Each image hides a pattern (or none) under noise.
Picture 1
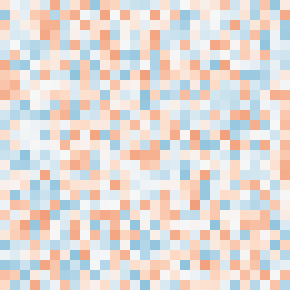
only noise
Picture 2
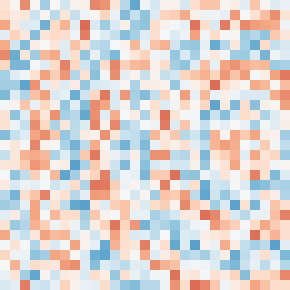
rings round one point
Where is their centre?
middle right
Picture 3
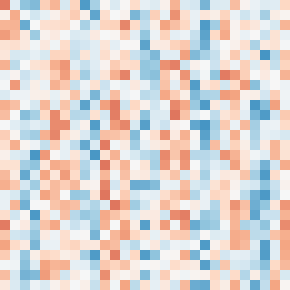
vertical stripes
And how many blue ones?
5
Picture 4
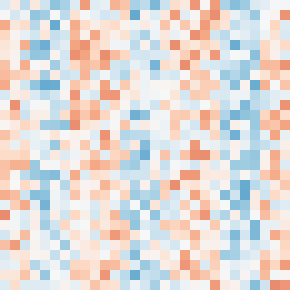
vertical stripes
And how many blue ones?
3
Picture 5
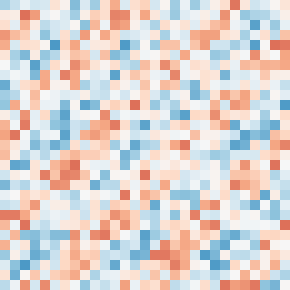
diagonal stripes
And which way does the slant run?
bottom left to top right
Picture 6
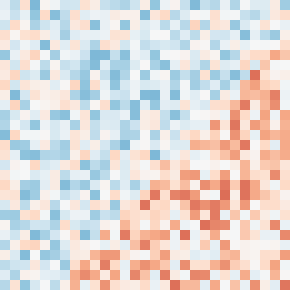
a sharp edge
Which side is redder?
bottom right
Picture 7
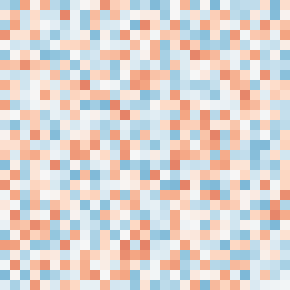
only noise
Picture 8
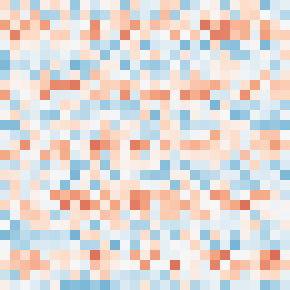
horizontal stripes
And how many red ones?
5
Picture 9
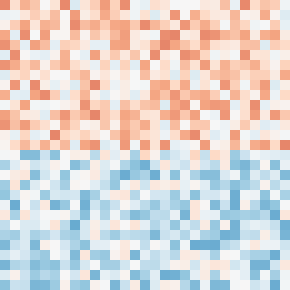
a sharp edge
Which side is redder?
top
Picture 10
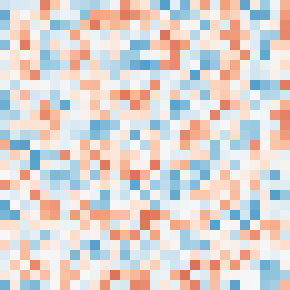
rings round one point
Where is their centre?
top middle
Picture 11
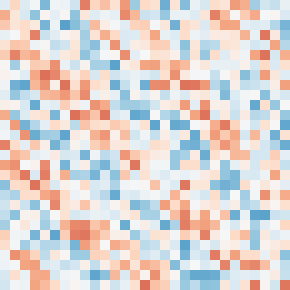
diagonal stripes
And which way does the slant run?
top left to bottom right
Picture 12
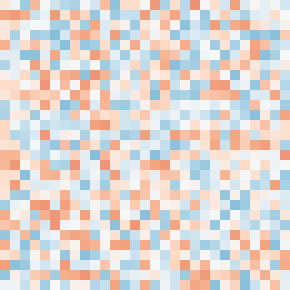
only noise
